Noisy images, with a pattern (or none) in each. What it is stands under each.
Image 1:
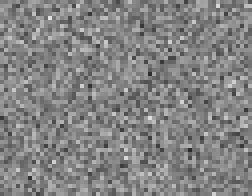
only noise
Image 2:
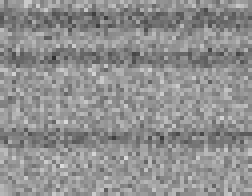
bands of rows
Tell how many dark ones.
3
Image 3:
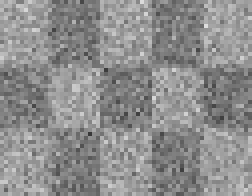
a checkerboard
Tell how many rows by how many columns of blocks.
3 by 5
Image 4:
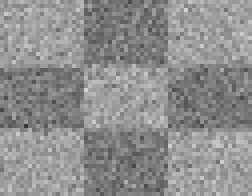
a checkerboard
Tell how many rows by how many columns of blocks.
3 by 3
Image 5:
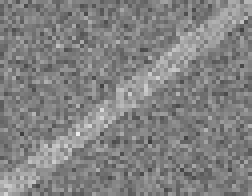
a diagonal band
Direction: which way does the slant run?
bottom left to top right
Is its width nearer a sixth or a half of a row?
a sixth
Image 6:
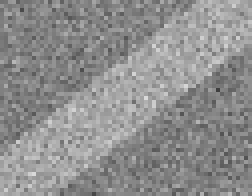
a diagonal band
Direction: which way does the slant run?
bottom left to top right
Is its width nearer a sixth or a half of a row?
a half
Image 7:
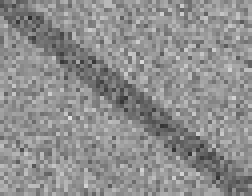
a diagonal band
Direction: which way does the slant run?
top left to bottom right
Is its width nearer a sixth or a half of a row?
a sixth
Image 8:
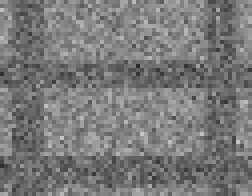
bands of rows crossing bands of columns
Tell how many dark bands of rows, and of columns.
2 and 2
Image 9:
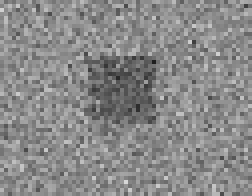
one block
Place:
centre
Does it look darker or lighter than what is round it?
darker
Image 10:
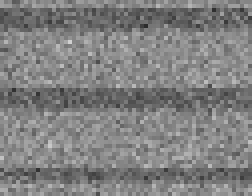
bands of rows
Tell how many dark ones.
3
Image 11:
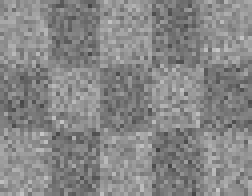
a checkerboard
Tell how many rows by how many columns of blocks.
3 by 5
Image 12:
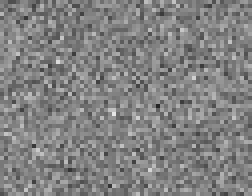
only noise
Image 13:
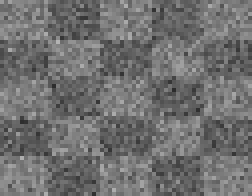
a checkerboard
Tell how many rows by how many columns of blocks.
5 by 5
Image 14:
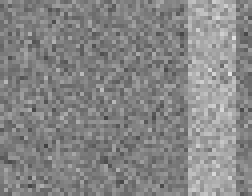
one band of columns
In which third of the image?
right
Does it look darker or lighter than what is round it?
lighter
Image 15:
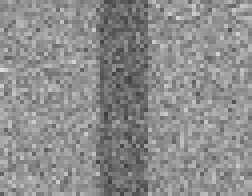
one band of columns
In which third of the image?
middle
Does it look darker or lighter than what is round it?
darker
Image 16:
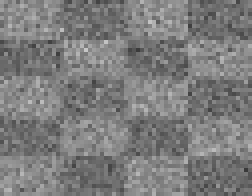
a checkerboard
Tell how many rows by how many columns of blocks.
5 by 4
